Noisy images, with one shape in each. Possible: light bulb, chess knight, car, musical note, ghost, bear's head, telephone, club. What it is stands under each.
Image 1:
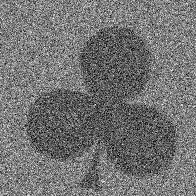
dark club
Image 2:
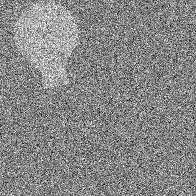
light light bulb, top left
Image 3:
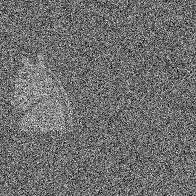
light chess knight, middle left
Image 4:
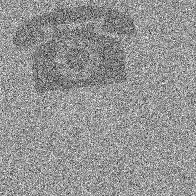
dark telephone
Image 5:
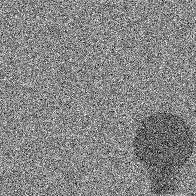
dark light bulb, bottom right
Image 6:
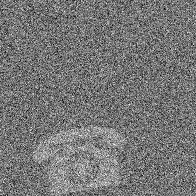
light telephone
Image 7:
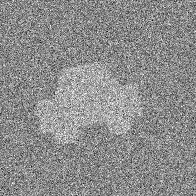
light car
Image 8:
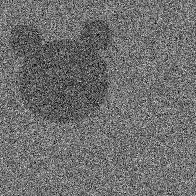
dark bear's head
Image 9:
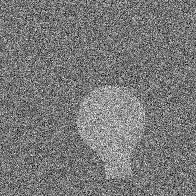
light light bulb
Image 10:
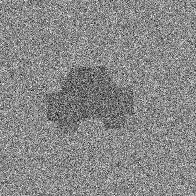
dark car, centre
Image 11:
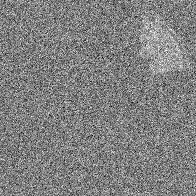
light chess knight, top right
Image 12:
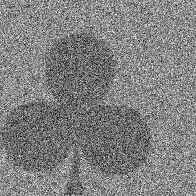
dark club
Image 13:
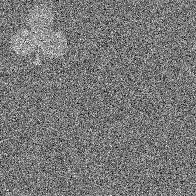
light club, top left
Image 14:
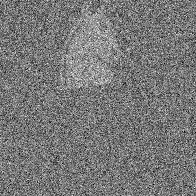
light chess knight, top middle
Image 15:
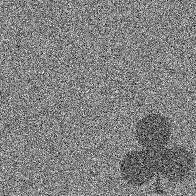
dark club, bottom right
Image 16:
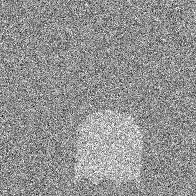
light ghost, bottom middle
